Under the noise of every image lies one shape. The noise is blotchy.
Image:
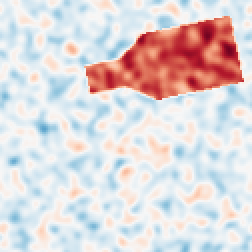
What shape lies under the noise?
bottle
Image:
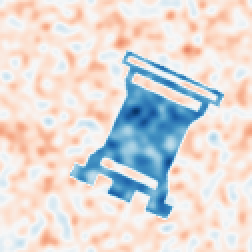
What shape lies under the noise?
chess rook
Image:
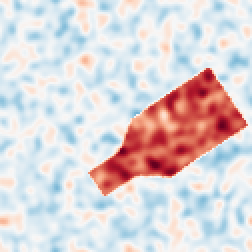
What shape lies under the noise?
bottle
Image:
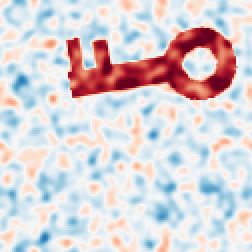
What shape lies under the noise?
key
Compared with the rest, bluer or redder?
redder
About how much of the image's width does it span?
two thirds
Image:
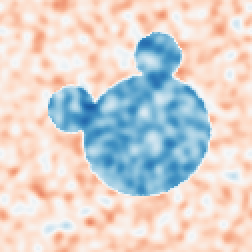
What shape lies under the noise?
bear's head
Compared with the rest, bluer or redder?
bluer
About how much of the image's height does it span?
two thirds
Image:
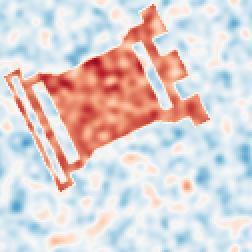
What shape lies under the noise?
chess rook
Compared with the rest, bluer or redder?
redder
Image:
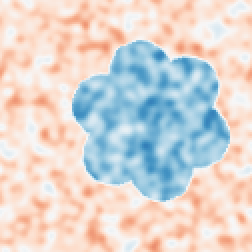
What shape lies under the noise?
flower
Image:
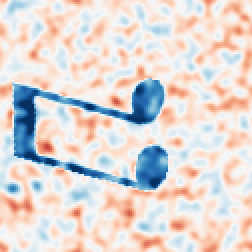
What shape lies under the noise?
pair of musical notes
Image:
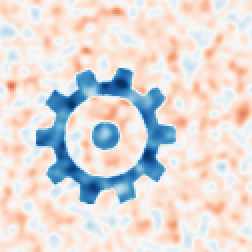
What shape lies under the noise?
gear
